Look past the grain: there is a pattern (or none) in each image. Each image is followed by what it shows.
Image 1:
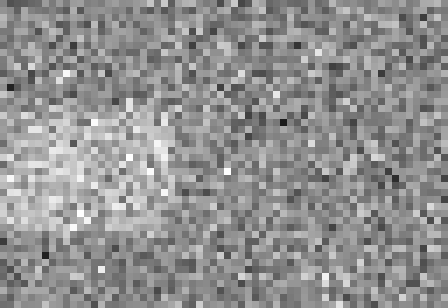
one block
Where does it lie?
middle left
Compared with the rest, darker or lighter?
lighter
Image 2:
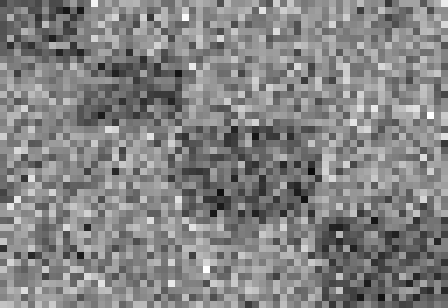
blocks along the diagonal
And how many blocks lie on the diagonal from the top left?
4
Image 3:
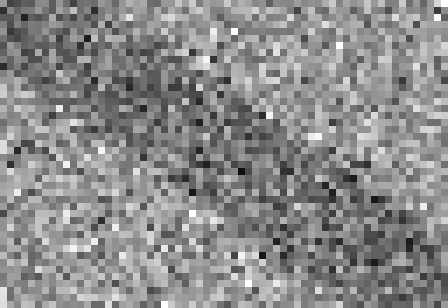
a diagonal band
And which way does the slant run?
top left to bottom right
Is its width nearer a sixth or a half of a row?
a half
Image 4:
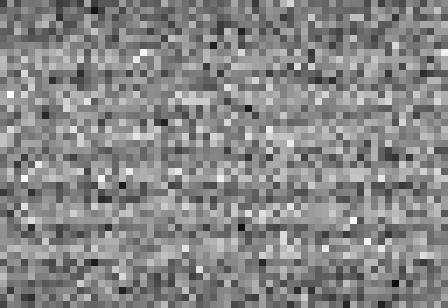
bands of rows
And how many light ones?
6
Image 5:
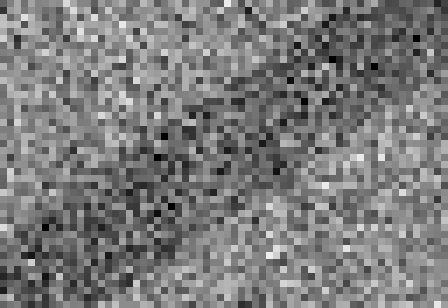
a diagonal band
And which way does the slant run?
bottom left to top right
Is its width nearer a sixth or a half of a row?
a half
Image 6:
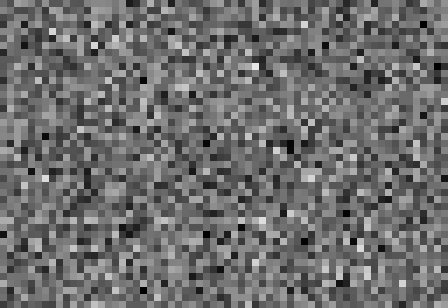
only noise
